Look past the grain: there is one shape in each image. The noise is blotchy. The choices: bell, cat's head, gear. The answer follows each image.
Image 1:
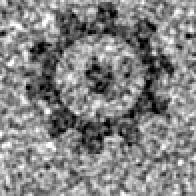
gear
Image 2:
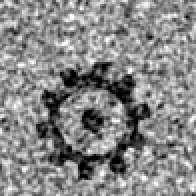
gear
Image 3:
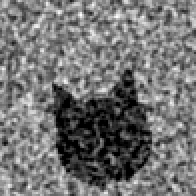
cat's head
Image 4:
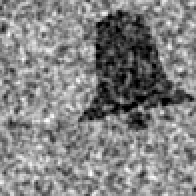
bell
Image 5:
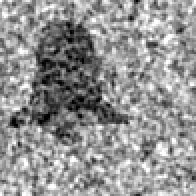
bell
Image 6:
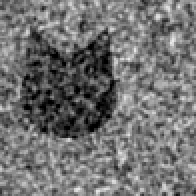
cat's head
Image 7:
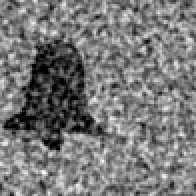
bell
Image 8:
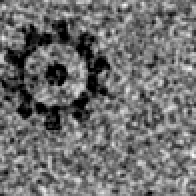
gear
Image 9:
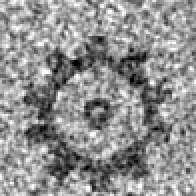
gear
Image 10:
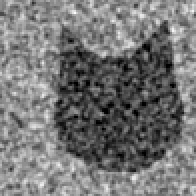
cat's head
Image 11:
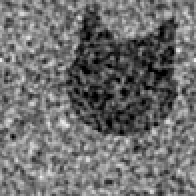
cat's head
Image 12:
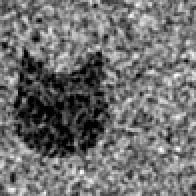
cat's head
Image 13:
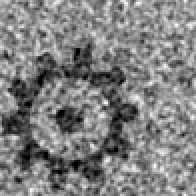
gear
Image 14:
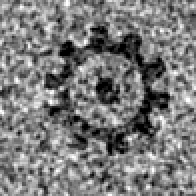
gear
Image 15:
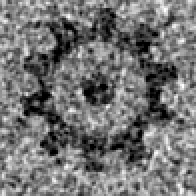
gear
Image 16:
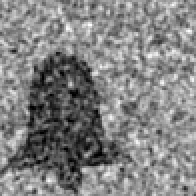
bell
